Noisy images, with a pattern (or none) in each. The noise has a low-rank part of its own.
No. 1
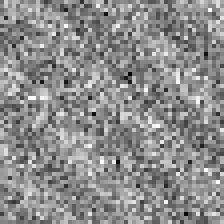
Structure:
diagonal stripes
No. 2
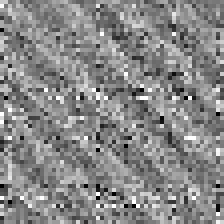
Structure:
diagonal stripes
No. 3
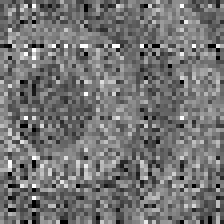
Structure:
rings round one point
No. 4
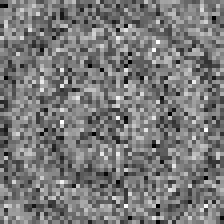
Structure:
rings round one point
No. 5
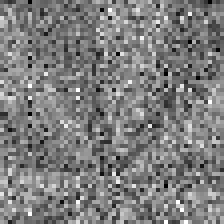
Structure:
spokes from one point
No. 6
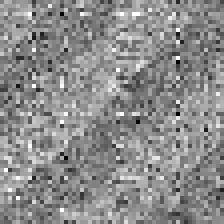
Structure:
diagonal stripes
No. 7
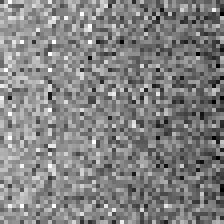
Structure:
a smooth slope
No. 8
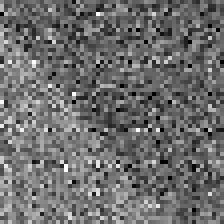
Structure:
a sharp edge
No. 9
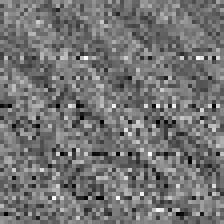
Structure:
diagonal stripes
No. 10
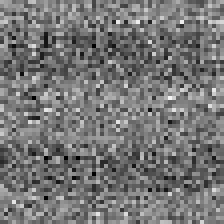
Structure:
horizontal stripes
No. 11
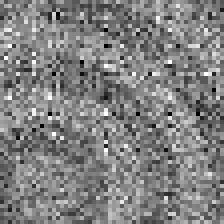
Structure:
rings round one point
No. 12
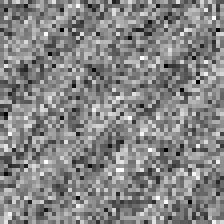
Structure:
diagonal stripes
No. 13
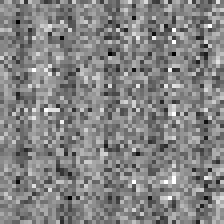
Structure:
vertical stripes
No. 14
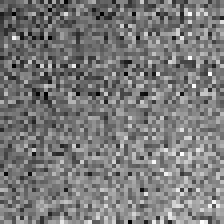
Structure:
a smooth slope
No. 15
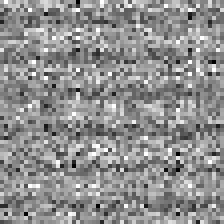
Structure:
horizontal stripes
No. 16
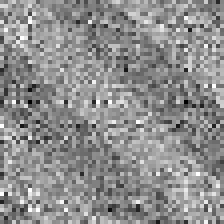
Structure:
diagonal stripes
